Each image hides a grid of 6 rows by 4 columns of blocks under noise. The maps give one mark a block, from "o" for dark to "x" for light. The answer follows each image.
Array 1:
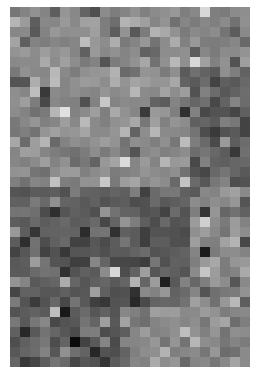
x x x x
x x x o
x x x o
o o o x
o o o x
o o x x
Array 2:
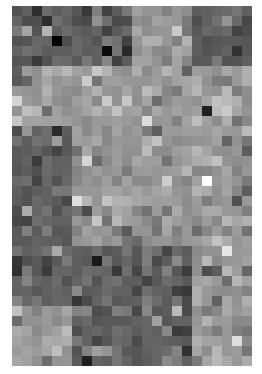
o o x o
x x x x
o x x x
o x x x
o o o x
x o o x
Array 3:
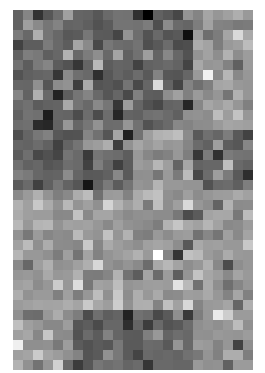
o o o x
o o o x
o o x o
x x x x
x x x x
x o o x
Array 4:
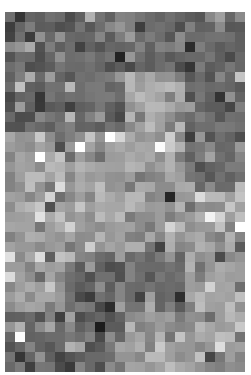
o o o o
o o x o
x x x o
x x x x
x o o x
o o x x
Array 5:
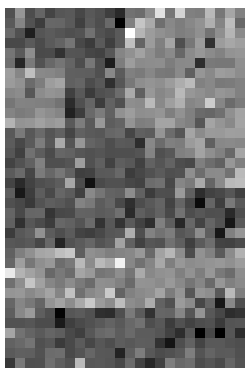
o o x x
x o x x
o o o x
o o o o
x x x x
o o o o
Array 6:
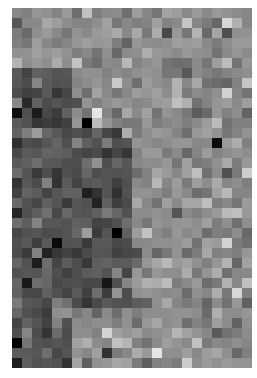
x x x x
o x x x
o o x x
o o x x
o o x x
o x x x
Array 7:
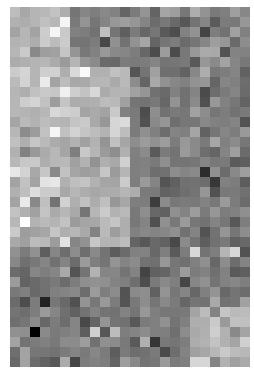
x o o o
x x o o
x x o o
x x o o
o o o o
o o o x
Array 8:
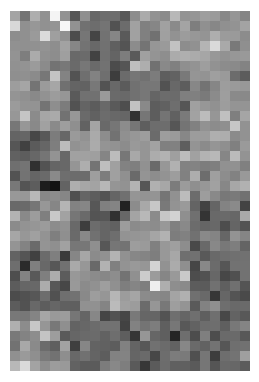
x o x x
x o o x
o x x x
x o x o
o x x o
x o o o
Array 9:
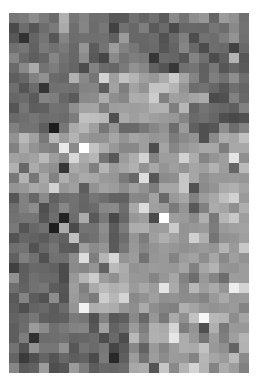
o o o o
o x x o
x x x x
o o x x
o x x x
o o x x
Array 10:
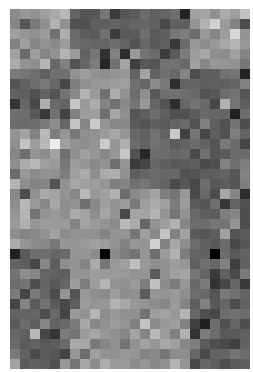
x o o x
o x o o
x x o o
x x x o
o x x o
o x x o
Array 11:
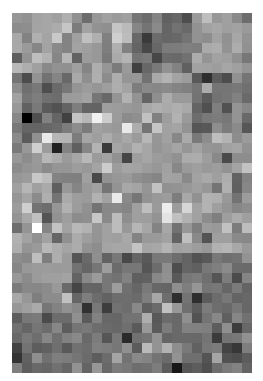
x x o x
o x x o
x x x x
x x x x
x o o o
o o o o
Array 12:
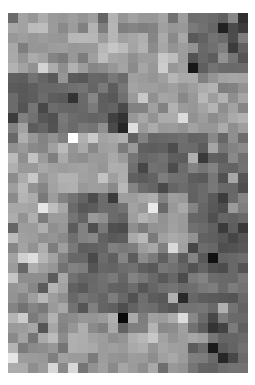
x x x o
o o x x
x x o o
x o x o
x o o o
x x x o
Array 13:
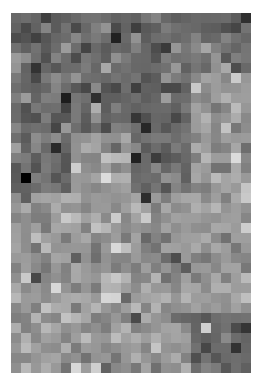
o o o o
o o o x
o x o x
x x x x
x x x x
x x x o
